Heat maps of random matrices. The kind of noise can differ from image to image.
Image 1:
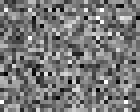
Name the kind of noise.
low rank plus noise
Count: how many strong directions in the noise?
five to eight
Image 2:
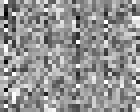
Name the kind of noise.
columns of uneven size
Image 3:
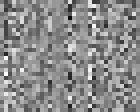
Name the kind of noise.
columns of uneven size
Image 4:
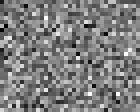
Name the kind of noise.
independent entries
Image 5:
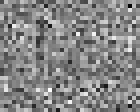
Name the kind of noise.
low rank plus noise
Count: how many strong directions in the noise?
five to eight
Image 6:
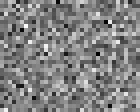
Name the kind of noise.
independent entries
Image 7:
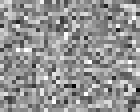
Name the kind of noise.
independent entries
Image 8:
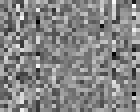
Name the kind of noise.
columns of uneven size
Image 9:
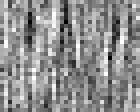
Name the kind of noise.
streaked along the columns
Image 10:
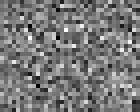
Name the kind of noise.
low rank plus noise
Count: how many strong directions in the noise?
one
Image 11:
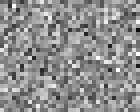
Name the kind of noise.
independent entries
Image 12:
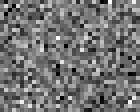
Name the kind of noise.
independent entries
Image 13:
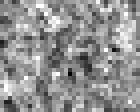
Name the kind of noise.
blotchy
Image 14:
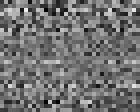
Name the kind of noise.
rows of uneven size
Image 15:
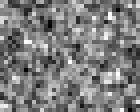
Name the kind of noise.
blotchy
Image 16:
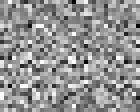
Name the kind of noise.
low rank plus noise
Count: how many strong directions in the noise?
two
